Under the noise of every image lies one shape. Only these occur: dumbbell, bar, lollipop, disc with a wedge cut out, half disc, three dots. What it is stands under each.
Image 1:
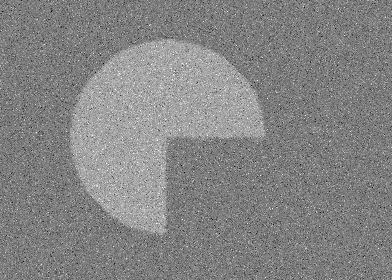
disc with a wedge cut out
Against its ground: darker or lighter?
lighter
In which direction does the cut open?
down and right
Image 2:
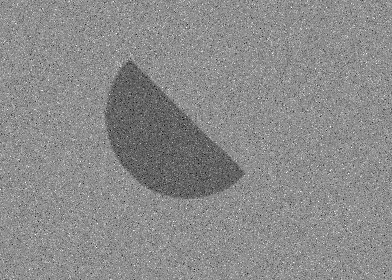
half disc
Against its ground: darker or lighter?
darker
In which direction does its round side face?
down and left
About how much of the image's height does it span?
half
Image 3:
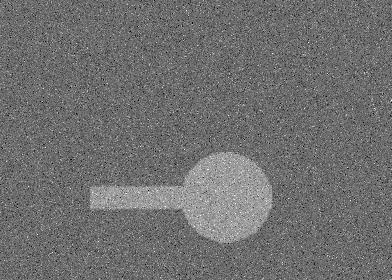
lollipop
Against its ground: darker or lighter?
lighter
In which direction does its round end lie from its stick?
right
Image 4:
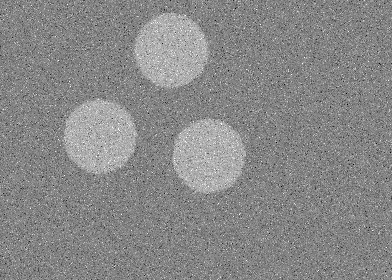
three dots
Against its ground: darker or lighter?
lighter
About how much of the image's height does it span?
two thirds
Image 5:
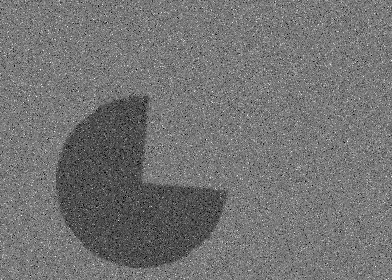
disc with a wedge cut out
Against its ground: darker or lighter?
darker
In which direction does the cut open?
up and right
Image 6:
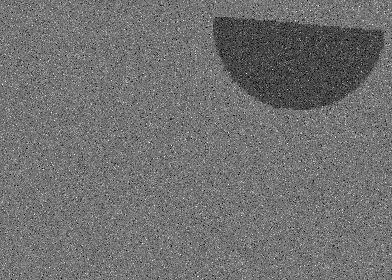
half disc
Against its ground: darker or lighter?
darker
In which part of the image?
top right
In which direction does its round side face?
down
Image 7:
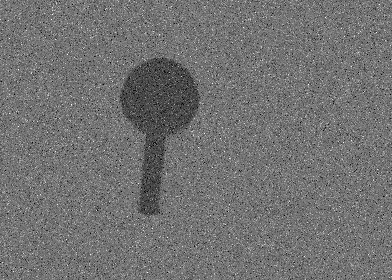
lollipop
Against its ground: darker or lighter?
darker
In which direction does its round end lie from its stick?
up
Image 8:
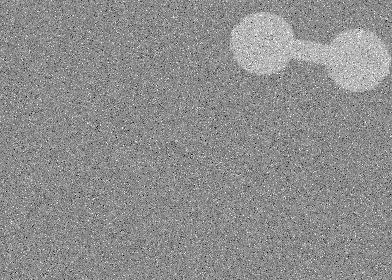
dumbbell
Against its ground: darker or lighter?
lighter
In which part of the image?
top right
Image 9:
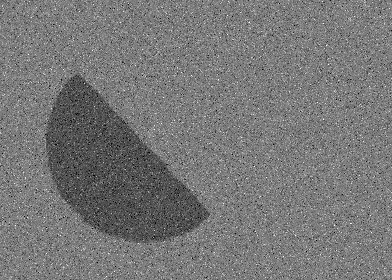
half disc
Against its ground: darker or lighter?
darker
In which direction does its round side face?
down and left
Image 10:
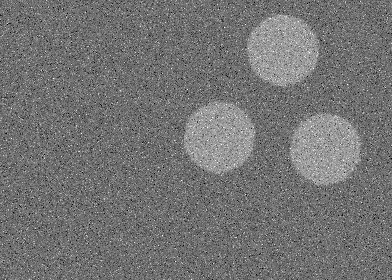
three dots
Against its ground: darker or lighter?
lighter
